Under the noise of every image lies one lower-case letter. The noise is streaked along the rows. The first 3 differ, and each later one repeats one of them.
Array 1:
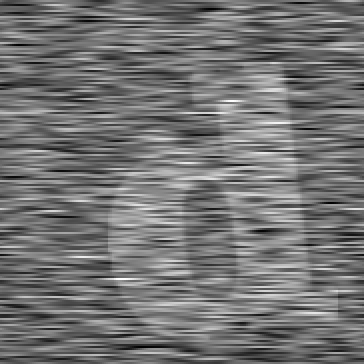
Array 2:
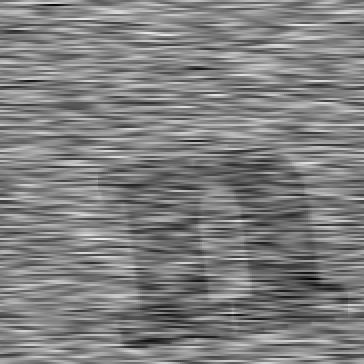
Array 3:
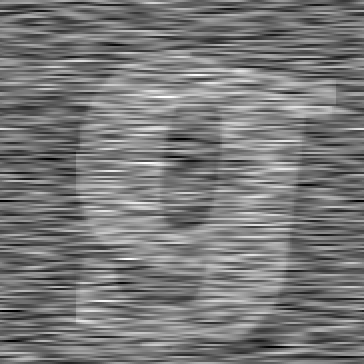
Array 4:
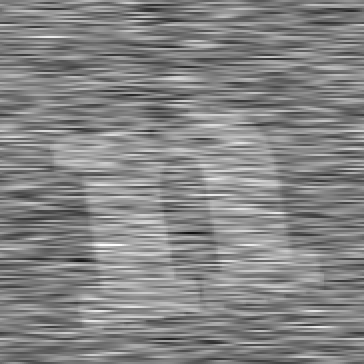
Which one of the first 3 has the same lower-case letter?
2
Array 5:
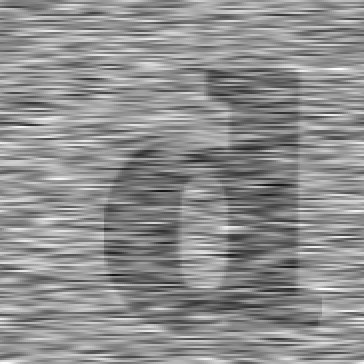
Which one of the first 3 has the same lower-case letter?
1
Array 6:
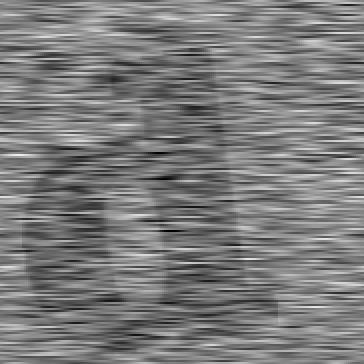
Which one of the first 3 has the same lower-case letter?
1
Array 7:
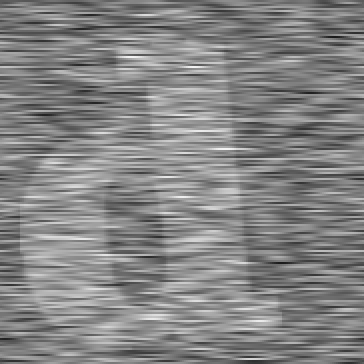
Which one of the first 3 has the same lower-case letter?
1
